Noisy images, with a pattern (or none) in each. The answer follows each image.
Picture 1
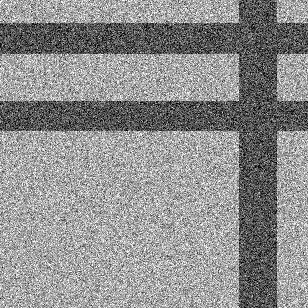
bands of rows crossing bands of columns
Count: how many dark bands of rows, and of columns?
2 and 1
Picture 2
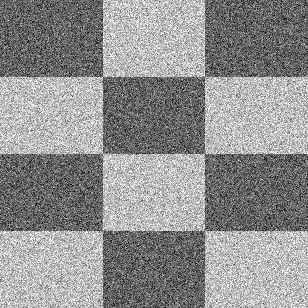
a checkerboard
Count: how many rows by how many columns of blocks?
4 by 3
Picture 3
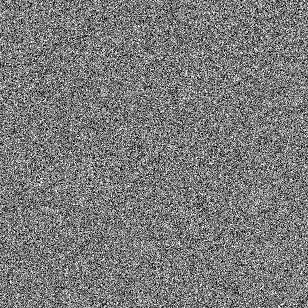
only noise
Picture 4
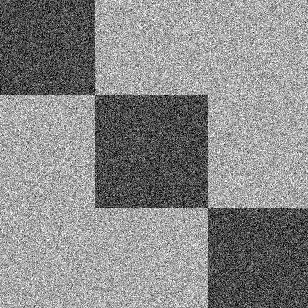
blocks along the diagonal
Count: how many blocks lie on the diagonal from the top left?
3
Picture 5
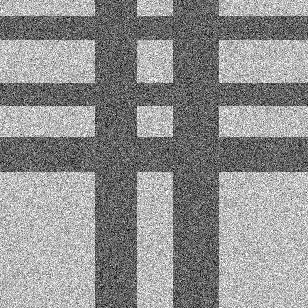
bands of rows crossing bands of columns
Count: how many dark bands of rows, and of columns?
3 and 2
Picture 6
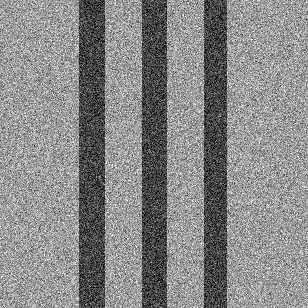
bands of columns
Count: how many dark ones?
3
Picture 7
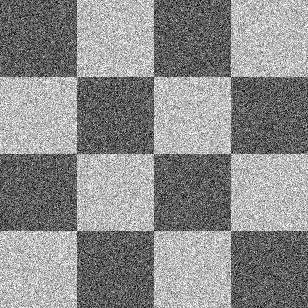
a checkerboard
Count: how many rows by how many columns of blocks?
4 by 4
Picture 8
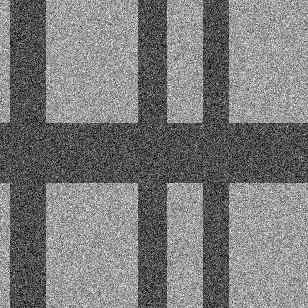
bands of rows crossing bands of columns
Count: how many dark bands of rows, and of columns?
1 and 3
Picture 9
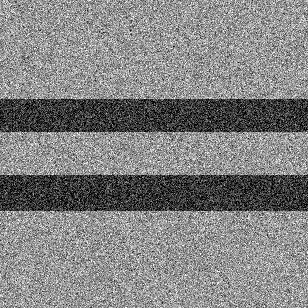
bands of rows
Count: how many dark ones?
2
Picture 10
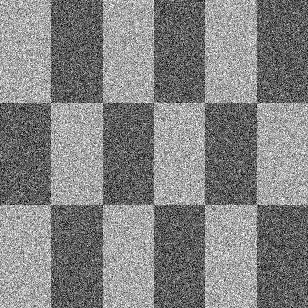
a checkerboard
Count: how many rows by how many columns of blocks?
3 by 6
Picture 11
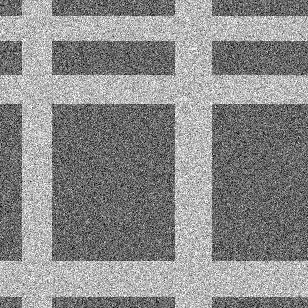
bands of rows crossing bands of columns
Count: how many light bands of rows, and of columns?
3 and 2
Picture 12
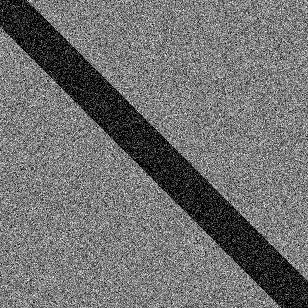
a diagonal band
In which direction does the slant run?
top left to bottom right
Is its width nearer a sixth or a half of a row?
a sixth
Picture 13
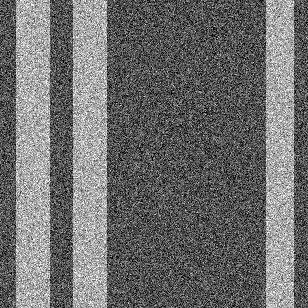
bands of columns
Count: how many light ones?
3
